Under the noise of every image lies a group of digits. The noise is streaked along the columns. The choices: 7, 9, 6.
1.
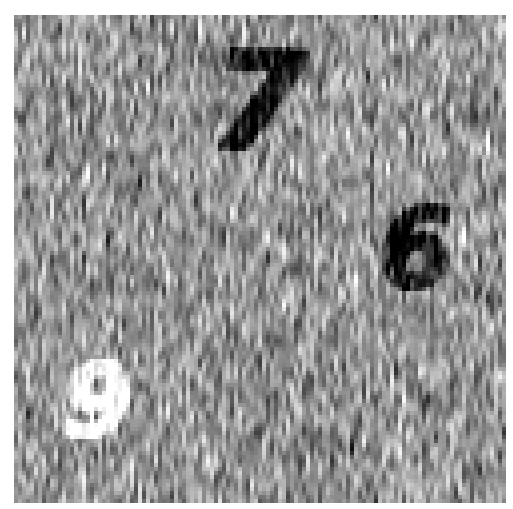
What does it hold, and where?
top middle: dark 7; middle right: dark 6; bottom left: light 9
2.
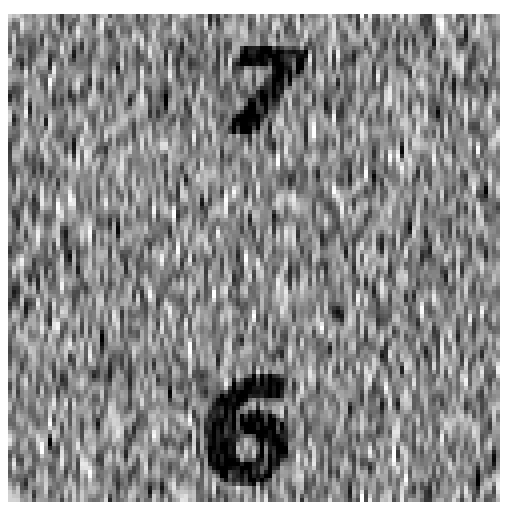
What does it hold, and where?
top middle: dark 7; bottom middle: dark 6
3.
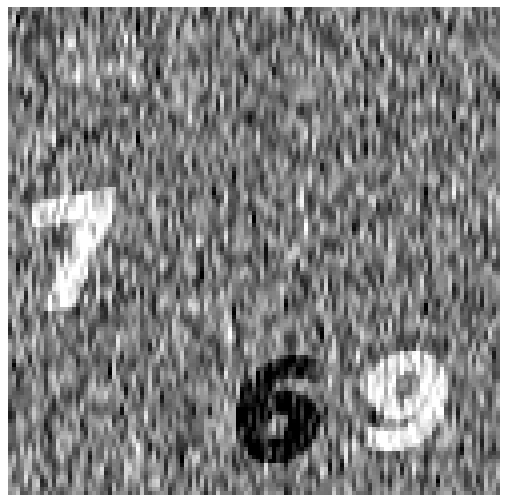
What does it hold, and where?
middle left: light 7; bottom middle: dark 6; bottom right: light 9
